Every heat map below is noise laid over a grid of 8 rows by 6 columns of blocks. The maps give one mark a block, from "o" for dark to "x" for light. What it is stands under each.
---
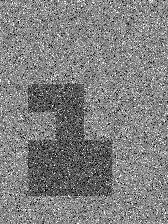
xxxxxx
xxxxxx
xxxxxx
xooxxx
xxoxxx
xoooxx
xoooxx
xxxxxx
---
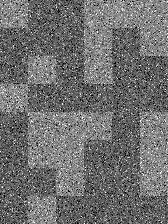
xooxxx
oooxox
oxoxoo
xooooo
oxxxox
oxxoox
ooxoox
oxoooo
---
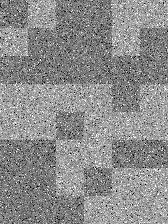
oxooxx
xoooxo
oooooo
xxxxox
xxoxxx
ooxxoo
ooxoxx
oooxxx
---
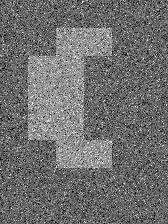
oooooo
ooxxoo
oxxooo
oxxooo
oxxooo
ooxxoo
oooooo
oooooo
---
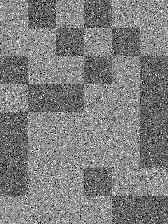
xoxoxx
xxoxox
oxxoxo
xooxxo
oxxxxo
oxxxxo
oxxoxx
xxxxoo
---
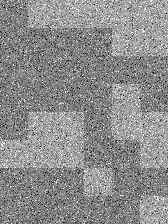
oxxxxx
ooooxx
oooooo
ooooxo
oxxoxx
xxxoox
oooxoo
ooooox
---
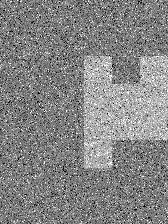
oooooo
oooooo
oooxox
oooxxx
oooxxx
oooxoo
oooooo
oooooo
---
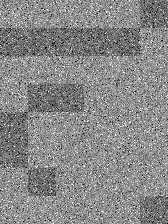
xxxxxo
ooooox
xxxxxx
xooxxx
oxxxxx
oxxxxx
xoxxxx
xxxxxo
